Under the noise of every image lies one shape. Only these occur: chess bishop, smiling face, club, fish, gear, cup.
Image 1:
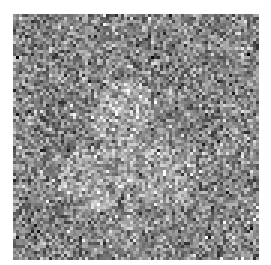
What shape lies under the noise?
club
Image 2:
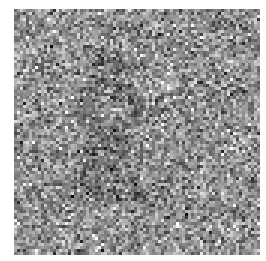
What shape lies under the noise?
chess bishop
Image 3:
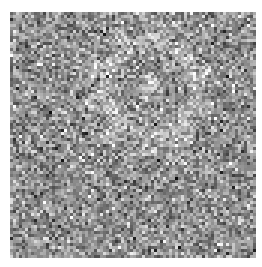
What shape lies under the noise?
gear
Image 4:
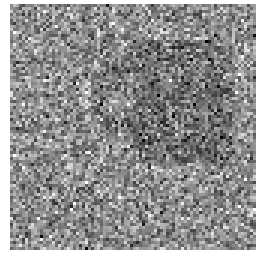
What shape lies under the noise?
cup
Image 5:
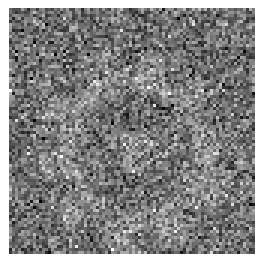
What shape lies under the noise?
gear
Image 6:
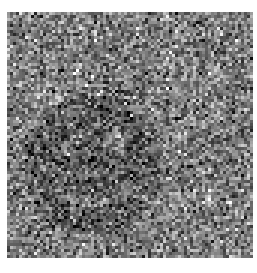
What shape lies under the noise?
smiling face
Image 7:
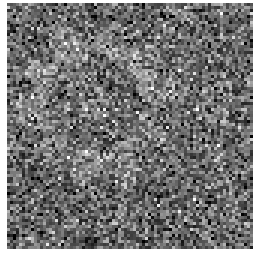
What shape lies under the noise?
gear
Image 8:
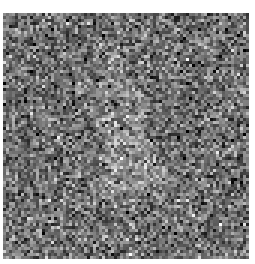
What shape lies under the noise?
chess bishop
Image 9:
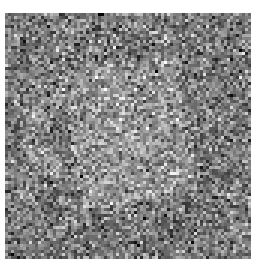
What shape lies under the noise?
cup
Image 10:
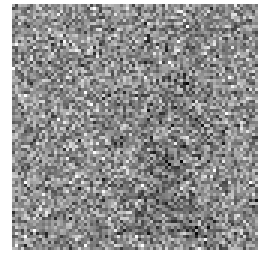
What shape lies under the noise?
chess bishop
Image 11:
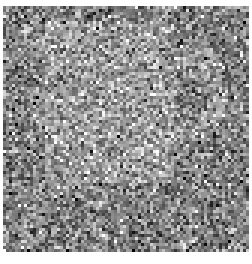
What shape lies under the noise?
cup
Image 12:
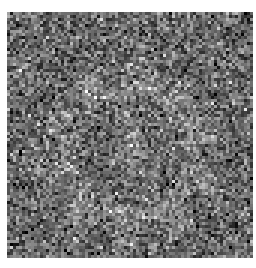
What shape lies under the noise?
gear
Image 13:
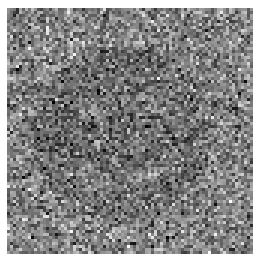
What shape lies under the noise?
smiling face
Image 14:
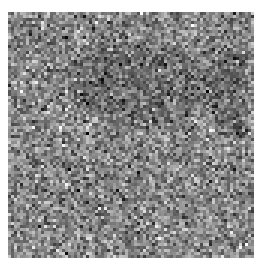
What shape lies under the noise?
fish
